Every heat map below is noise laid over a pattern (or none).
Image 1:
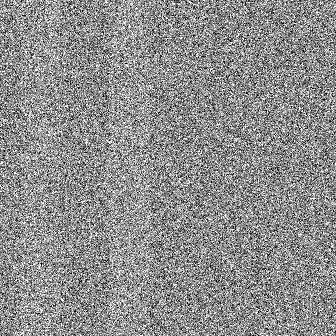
bands of columns
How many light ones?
2
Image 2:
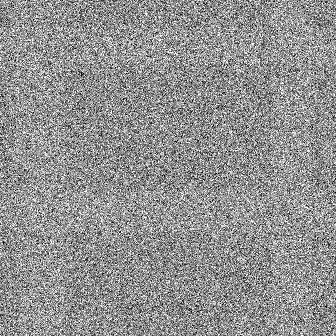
bands of rows crossing bands of columns
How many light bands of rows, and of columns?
2 and 2
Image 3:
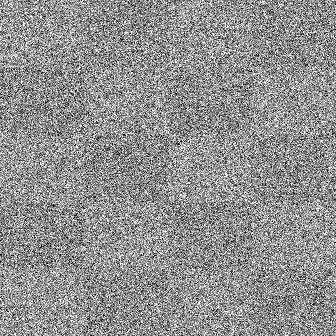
a checkerboard
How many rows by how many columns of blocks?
5 by 4
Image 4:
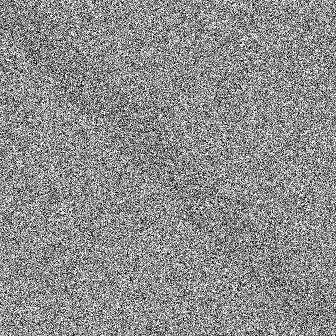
a diagonal band
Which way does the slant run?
top left to bottom right
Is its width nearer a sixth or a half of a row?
a sixth
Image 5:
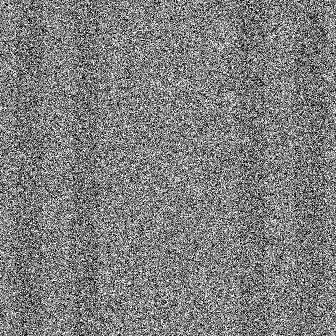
bands of columns
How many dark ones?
4
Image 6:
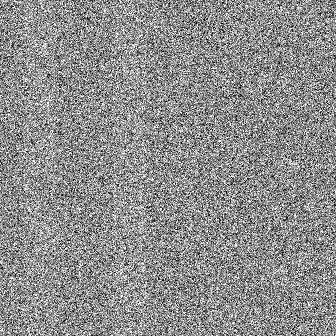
bands of columns
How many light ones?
2
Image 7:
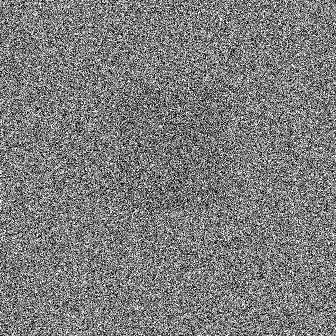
one block
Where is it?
centre
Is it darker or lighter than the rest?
darker
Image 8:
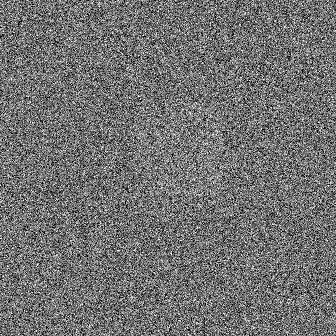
one block
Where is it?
centre
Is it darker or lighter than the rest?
lighter
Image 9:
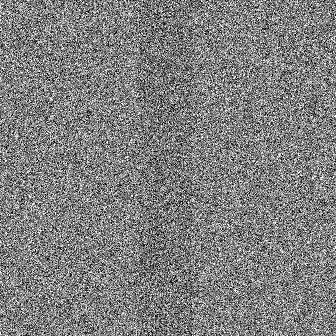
one band of columns
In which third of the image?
middle
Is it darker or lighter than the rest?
darker
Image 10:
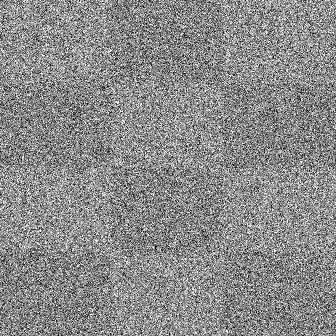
a checkerboard
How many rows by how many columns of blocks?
4 by 3
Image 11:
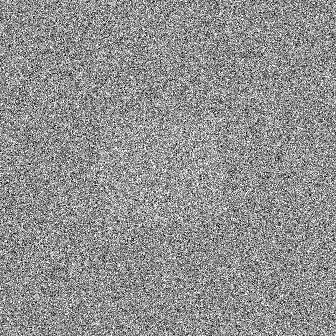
one block
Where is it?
centre
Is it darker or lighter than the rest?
lighter
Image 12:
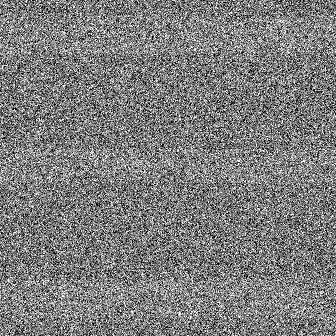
bands of rows
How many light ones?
3
